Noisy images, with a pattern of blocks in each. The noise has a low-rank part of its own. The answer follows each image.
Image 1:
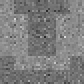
left and right mirror each other
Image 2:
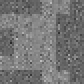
top and bottom mirror each other
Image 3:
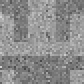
left and right mirror each other
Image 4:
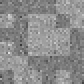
mirrored about the diagonal from the bottom left
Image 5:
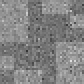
the same after a half turn
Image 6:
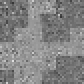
mirrored about the diagonal from the bottom left
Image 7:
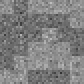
no symmetry
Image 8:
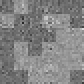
mirrored about the diagonal from the top left
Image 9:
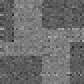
the same after a half turn
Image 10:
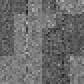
no symmetry
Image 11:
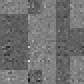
top and bottom mirror each other
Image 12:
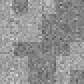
no symmetry
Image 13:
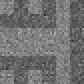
top and bottom mirror each other
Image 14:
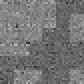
mirrored about the diagonal from the top left
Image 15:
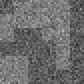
no symmetry
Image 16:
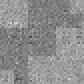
mirrored about the diagonal from the top left
